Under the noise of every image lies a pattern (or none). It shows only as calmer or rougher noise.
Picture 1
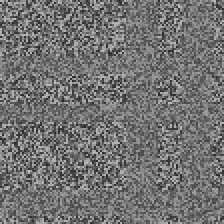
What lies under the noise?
bands of rows crossing bands of columns
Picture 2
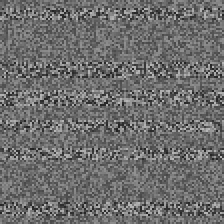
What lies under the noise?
bands of rows
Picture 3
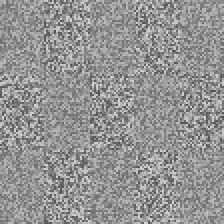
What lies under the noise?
a checkerboard
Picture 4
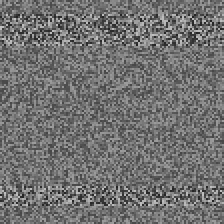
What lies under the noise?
bands of rows
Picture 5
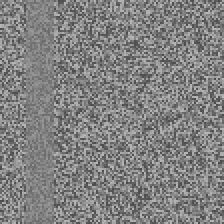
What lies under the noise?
one band of columns
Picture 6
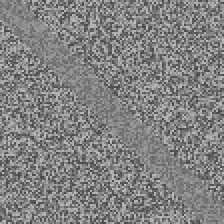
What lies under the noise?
a diagonal band
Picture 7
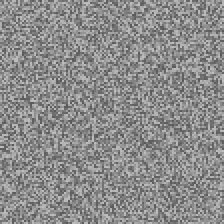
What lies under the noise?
only noise
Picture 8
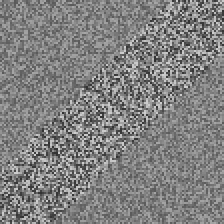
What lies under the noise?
a diagonal band
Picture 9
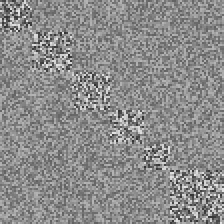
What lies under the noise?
blocks along the diagonal
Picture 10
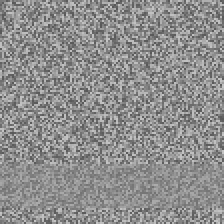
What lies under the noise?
one band of rows
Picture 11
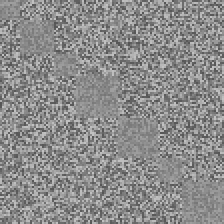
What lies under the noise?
blocks along the diagonal
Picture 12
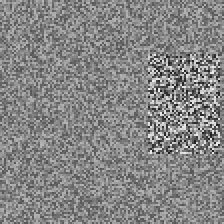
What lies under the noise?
one block
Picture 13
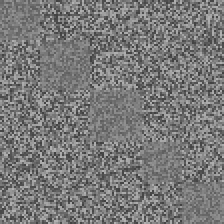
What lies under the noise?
blocks along the diagonal
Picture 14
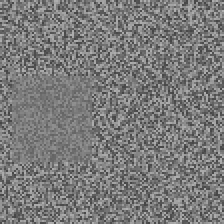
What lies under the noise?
one block
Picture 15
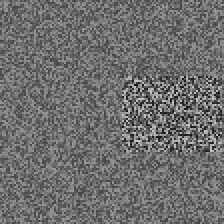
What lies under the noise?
one block
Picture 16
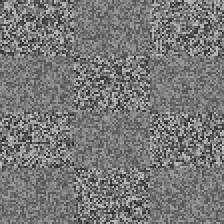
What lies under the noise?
a checkerboard
